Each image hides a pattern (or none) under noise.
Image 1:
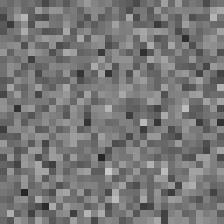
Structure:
only noise
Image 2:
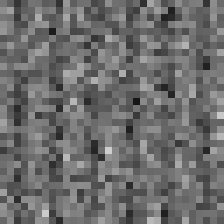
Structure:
vertical stripes
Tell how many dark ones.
6
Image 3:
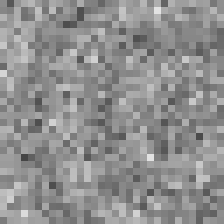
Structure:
rings round one point
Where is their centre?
middle right
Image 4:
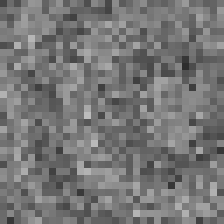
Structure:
rings round one point
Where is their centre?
middle right
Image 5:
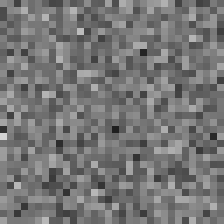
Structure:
only noise
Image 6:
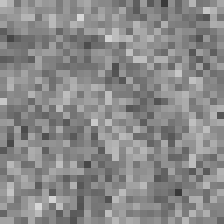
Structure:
rings round one point
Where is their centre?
bottom left
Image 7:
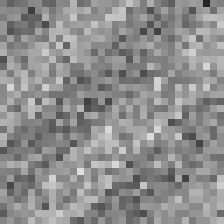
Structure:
diagonal stripes
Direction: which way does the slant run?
bottom left to top right
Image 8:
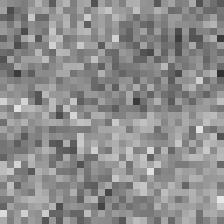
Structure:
spokes from one point
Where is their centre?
middle left
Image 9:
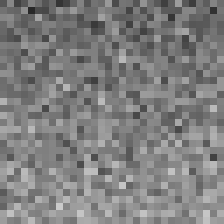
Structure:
a smooth slope
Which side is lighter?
bottom
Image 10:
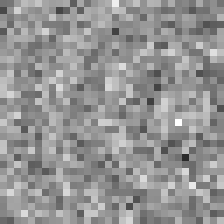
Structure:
rings round one point
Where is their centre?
middle right
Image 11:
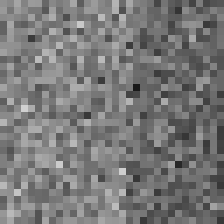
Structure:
a sharp edge
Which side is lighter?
left
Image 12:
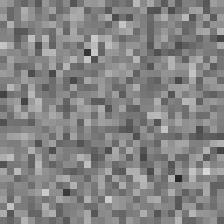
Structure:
only noise
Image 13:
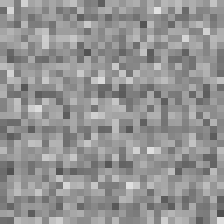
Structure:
horizontal stripes
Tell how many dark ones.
6
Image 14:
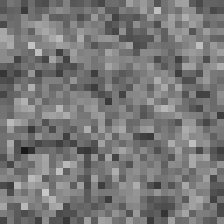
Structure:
rings round one point
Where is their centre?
bottom left
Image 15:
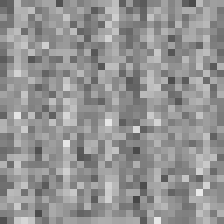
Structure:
vertical stripes
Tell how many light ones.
5
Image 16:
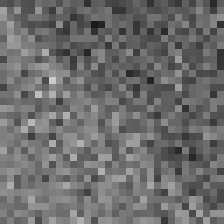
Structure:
a sharp edge
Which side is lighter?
bottom left
